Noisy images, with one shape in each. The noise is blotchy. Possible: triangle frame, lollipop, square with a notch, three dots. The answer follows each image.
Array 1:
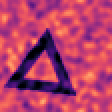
triangle frame
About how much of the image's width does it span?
two thirds
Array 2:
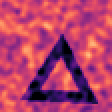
triangle frame
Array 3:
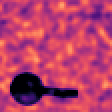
lollipop
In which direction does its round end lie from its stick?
left
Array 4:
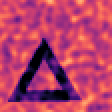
triangle frame
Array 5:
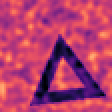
triangle frame
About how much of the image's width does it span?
two thirds
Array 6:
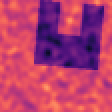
square with a notch
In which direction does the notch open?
up
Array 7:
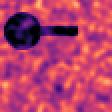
lollipop
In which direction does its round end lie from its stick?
left
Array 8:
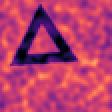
triangle frame
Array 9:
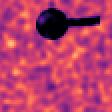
lollipop
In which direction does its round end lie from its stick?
left
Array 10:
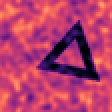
triangle frame
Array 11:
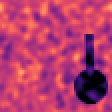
lollipop
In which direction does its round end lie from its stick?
down
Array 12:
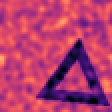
triangle frame
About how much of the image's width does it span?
two thirds
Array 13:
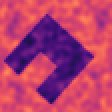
square with a notch
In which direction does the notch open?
down and left
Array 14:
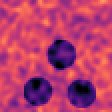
three dots
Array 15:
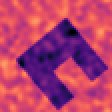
square with a notch
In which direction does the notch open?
down and right
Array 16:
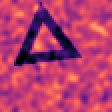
triangle frame
